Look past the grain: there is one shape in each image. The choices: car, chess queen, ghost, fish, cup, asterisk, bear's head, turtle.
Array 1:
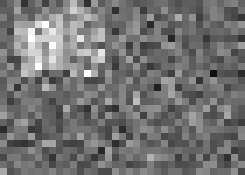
light chess queen, top left
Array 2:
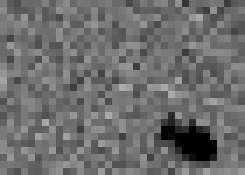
dark fish, bottom right
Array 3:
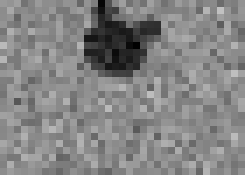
dark bear's head, top middle
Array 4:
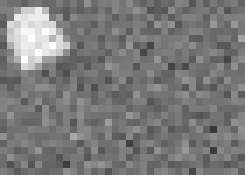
light ghost, top left
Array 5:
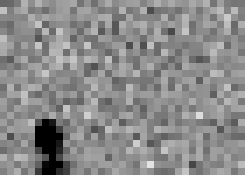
dark fish, bottom left
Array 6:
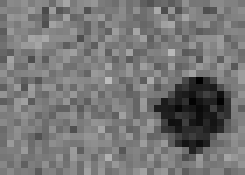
dark ghost
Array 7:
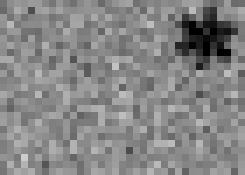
dark asterisk, top right
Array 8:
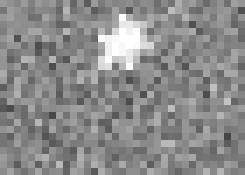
light turtle, top middle
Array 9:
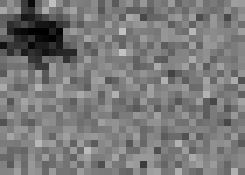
dark turtle, top left
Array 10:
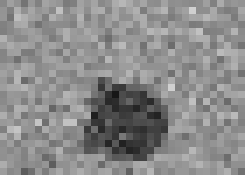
dark ghost
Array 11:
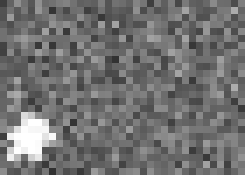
light turtle, bottom left
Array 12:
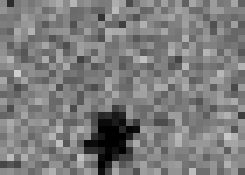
dark turtle, bottom middle
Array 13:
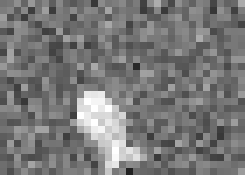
light fish
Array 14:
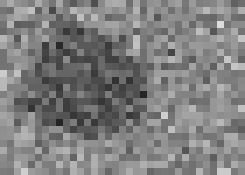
dark ghost
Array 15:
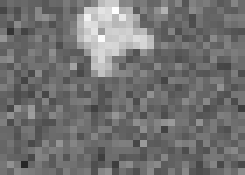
light bear's head, top middle
